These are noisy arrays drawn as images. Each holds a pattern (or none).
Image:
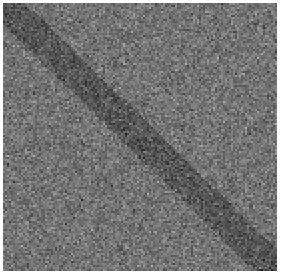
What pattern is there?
a diagonal band
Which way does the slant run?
top left to bottom right
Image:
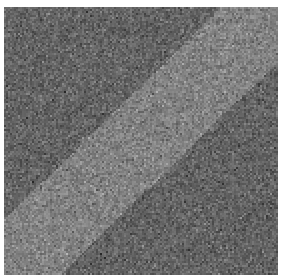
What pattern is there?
a diagonal band
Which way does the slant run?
bottom left to top right
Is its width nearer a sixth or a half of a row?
a half
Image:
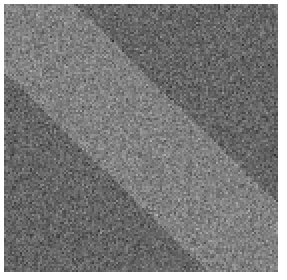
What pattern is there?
a diagonal band
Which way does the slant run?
top left to bottom right
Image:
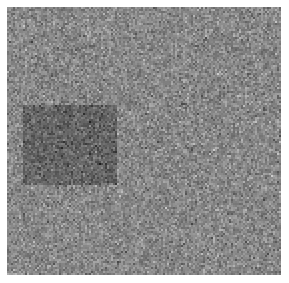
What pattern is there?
one block
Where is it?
middle left
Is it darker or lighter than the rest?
darker
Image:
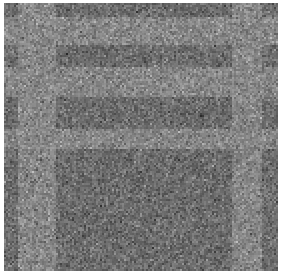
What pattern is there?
bands of rows crossing bands of columns
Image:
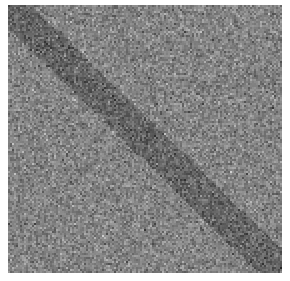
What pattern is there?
a diagonal band
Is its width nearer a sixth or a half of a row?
a sixth
